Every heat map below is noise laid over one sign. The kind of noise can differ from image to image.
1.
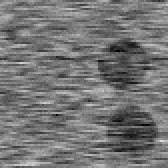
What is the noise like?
streaked along the rows
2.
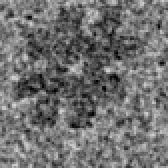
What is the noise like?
blotchy
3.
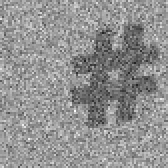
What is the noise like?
independent entries
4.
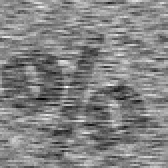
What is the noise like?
streaked along the rows
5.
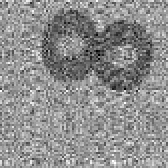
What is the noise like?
low rank plus noise
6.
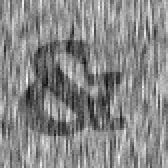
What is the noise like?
streaked along the columns
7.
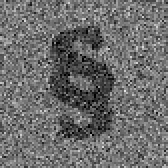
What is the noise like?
independent entries
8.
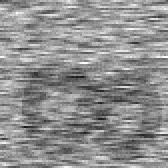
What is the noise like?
streaked along the rows
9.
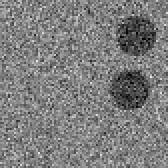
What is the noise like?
independent entries
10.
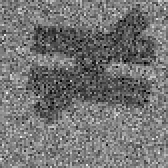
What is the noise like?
independent entries
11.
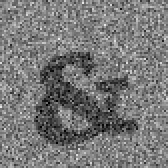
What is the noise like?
independent entries
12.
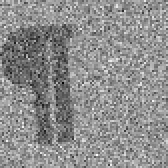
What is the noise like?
independent entries
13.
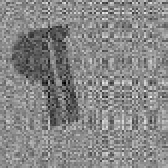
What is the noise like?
low rank plus noise
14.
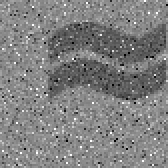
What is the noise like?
heavy tails
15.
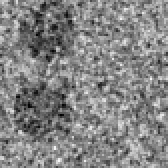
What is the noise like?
blotchy
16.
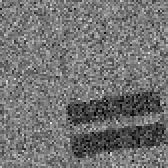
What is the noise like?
independent entries
